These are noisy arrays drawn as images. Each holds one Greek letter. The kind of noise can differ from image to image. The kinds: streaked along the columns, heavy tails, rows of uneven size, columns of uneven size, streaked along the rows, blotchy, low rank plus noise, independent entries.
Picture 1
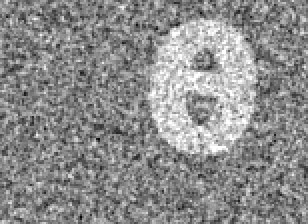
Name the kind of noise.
blotchy
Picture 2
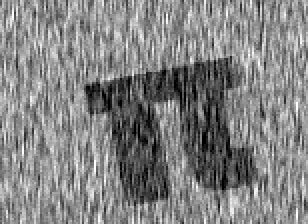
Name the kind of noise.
streaked along the columns
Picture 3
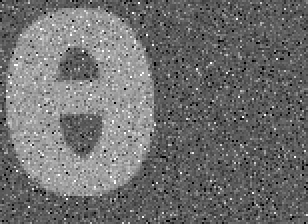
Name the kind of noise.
heavy tails
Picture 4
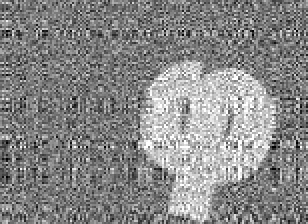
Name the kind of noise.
low rank plus noise
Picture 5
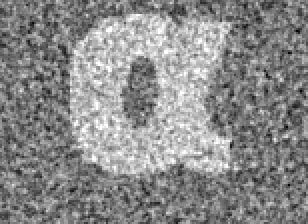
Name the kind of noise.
blotchy
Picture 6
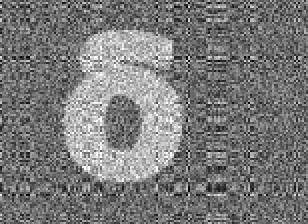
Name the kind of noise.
low rank plus noise
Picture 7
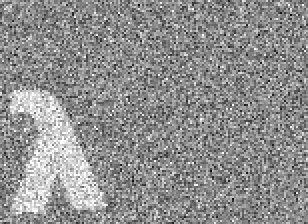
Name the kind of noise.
independent entries
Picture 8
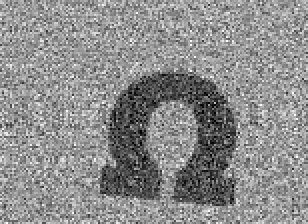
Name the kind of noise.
low rank plus noise
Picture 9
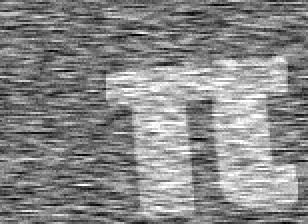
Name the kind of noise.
streaked along the rows
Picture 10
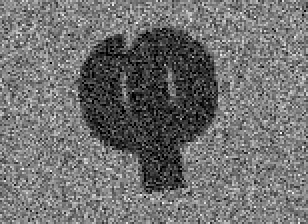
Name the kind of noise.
independent entries
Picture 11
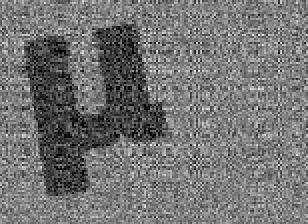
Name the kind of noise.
low rank plus noise
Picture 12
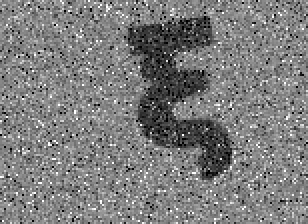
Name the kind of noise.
heavy tails
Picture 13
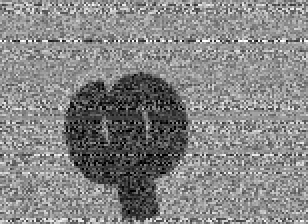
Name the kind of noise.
rows of uneven size
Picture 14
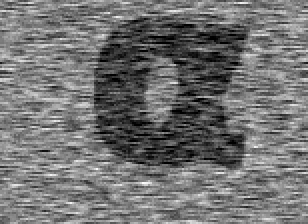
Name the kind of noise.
streaked along the rows
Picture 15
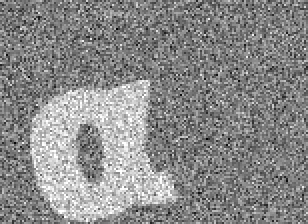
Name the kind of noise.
independent entries
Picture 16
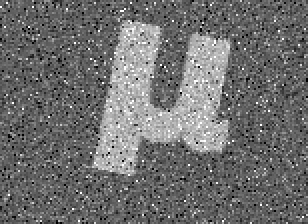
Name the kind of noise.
heavy tails
